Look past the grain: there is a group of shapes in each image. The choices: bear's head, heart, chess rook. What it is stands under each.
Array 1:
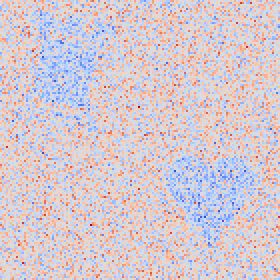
top left: blue chess rook; bottom right: blue heart
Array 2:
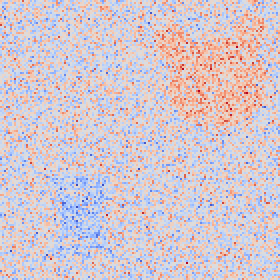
top right: red bear's head; bottom left: blue chess rook
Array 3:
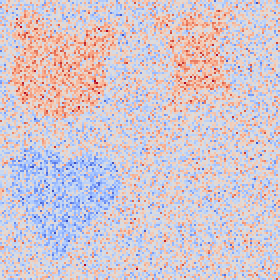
top left: red bear's head; top right: red chess rook; bottom left: blue heart
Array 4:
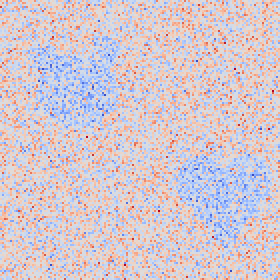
top left: blue bear's head; bottom right: blue heart
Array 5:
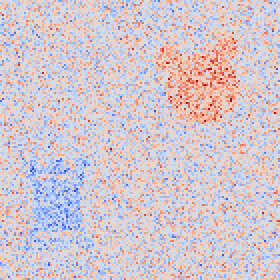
top right: red bear's head; bottom left: blue chess rook
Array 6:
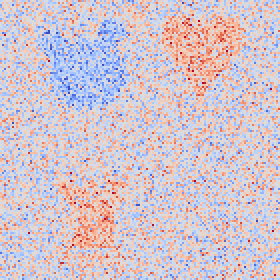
top left: blue bear's head; top right: red heart; bottom left: red chess rook
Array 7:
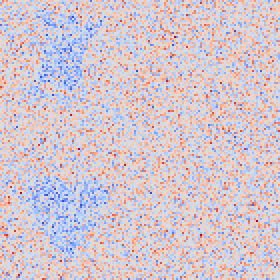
top left: blue chess rook; bottom left: blue heart
